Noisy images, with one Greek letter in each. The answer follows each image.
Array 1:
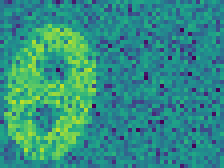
light theta
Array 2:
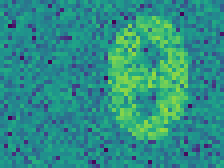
light theta
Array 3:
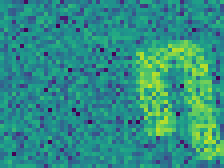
light eta
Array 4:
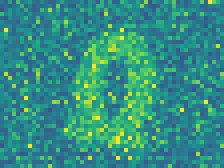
light omega
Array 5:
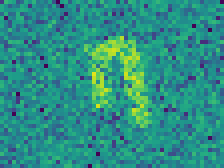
light eta
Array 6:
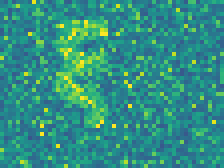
light xi
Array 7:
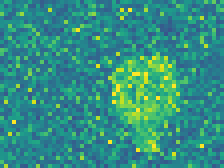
light phi
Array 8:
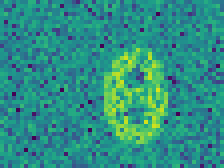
light theta
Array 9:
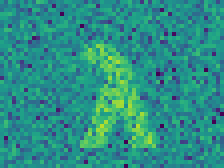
light lambda
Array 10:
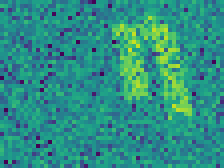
light eta
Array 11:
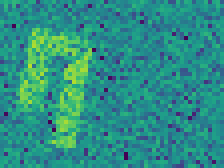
light eta
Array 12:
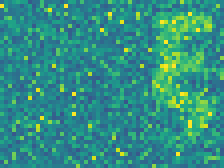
light xi
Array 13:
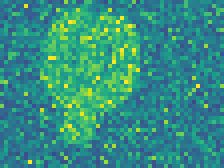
light phi
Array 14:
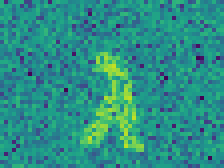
light lambda
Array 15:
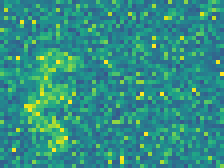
light xi
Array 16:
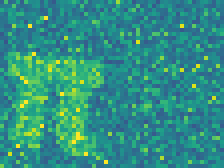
light pi
